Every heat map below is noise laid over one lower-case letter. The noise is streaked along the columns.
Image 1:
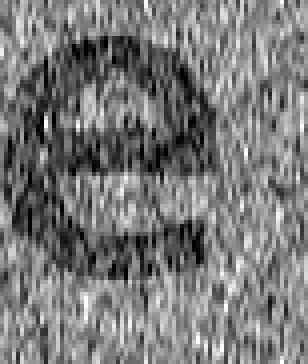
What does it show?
dark e
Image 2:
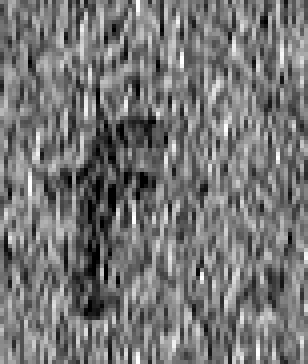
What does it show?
dark f
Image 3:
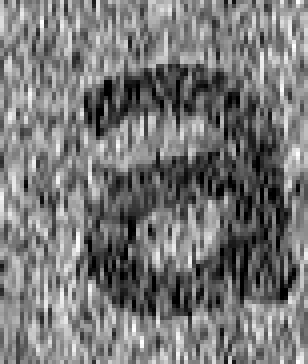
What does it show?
dark a
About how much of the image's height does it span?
two thirds
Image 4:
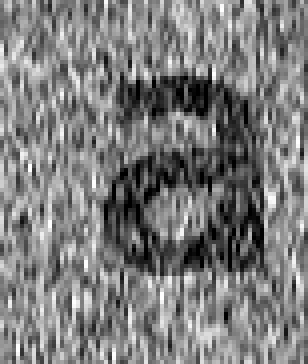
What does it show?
dark a
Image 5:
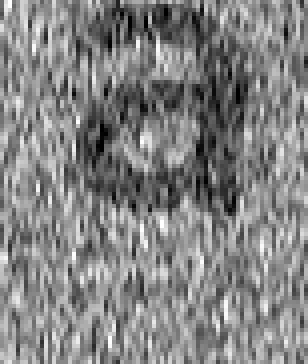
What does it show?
dark a
